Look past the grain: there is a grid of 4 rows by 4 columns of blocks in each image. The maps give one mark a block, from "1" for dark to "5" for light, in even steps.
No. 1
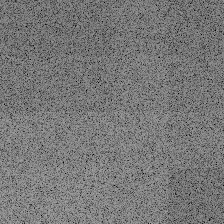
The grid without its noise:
1 1 2 1
2 2 3 2
4 4 4 3
5 5 4 1
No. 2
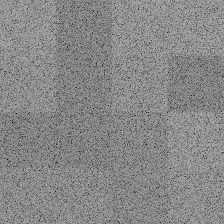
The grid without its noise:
5 1 5 5
4 1 4 1
1 1 2 5
3 3 2 4
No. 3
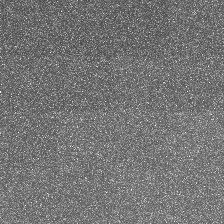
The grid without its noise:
1 1 1 2
2 2 3 3
3 4 4 5
4 4 5 5
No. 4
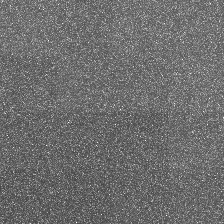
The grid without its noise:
5 4 5 5
3 4 4 5
2 2 2 4
1 1 2 3
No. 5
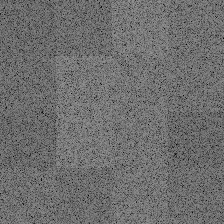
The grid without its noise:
1 2 5 3
2 5 4 3
1 5 4 1
3 2 4 2
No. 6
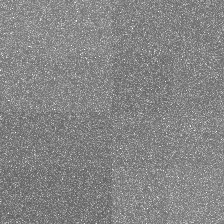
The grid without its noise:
5 5 3 3
4 4 2 3
2 2 3 4
1 1 4 5
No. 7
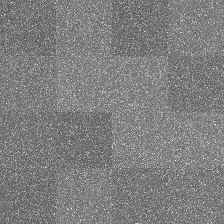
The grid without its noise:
1 4 1 4
3 5 5 2
2 1 5 5
1 4 2 3
